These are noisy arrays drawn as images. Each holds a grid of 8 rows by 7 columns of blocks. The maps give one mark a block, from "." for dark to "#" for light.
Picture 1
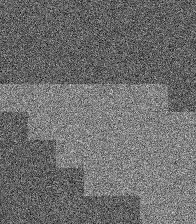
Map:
. . . . . . .
. . . . . . .
. . . . . . .
# # # # # # .
. # # # # # #
. . # # # # #
. . . # # # #
. . . . . # #
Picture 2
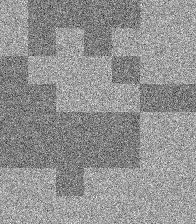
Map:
# . . . . # #
# . # . # # #
. # # # . # #
. . # # # . .
. . . . . # #
. . . . . # #
# # . # # # #
# # # # # # #
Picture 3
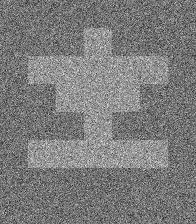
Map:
. . . . . . .
. . . # . . .
. # # # # # .
. . # # # . .
. . . # . . .
. # # # # # .
. . . . . . .
. . . . . . .
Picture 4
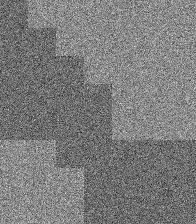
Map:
. # # # # # #
. . # # # # #
. . . # # # #
. . . . # # #
. . . . # # #
# # . . . . .
# # # . . . .
# # # . . . .
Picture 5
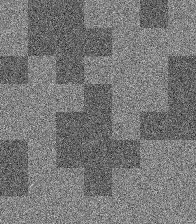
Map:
# . . # # . #
# . . . # # #
. # . # # # .
# # # . # # .
# # . . # . .
. # . . . # #
. # # . # # #
# # # # # # #
